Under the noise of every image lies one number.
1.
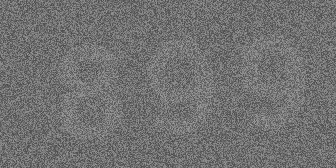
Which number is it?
899
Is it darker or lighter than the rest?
lighter
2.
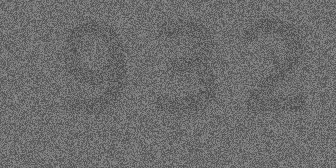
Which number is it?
932
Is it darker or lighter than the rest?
darker
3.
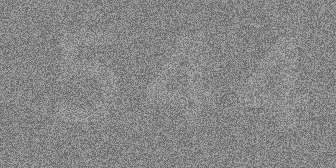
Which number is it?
544
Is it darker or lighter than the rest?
lighter
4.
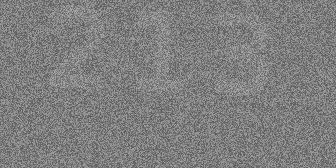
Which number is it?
213
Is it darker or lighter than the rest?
lighter
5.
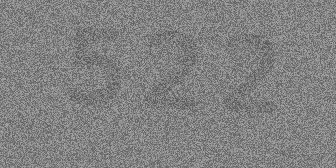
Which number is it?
522
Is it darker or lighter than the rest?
darker
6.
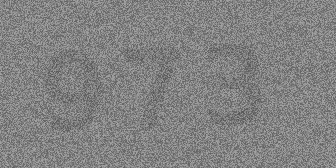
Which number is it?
973
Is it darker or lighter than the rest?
darker
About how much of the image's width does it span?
two thirds
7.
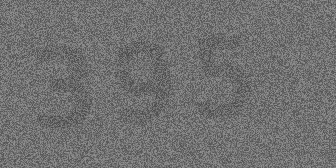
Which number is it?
395
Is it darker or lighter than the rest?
darker
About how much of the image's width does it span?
two thirds
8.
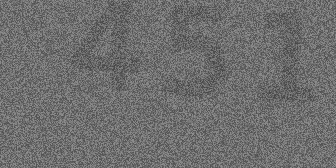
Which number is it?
451
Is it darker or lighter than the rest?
darker
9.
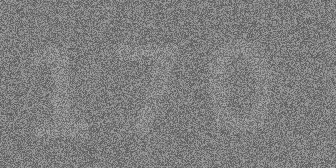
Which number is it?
170
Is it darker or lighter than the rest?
lighter
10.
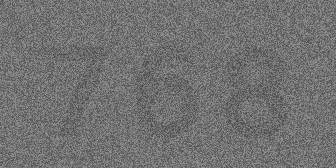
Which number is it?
768
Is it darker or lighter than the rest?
darker
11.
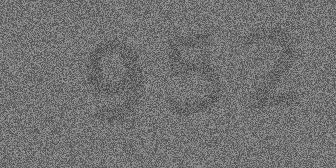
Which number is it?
952
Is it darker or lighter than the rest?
darker
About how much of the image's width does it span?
two thirds
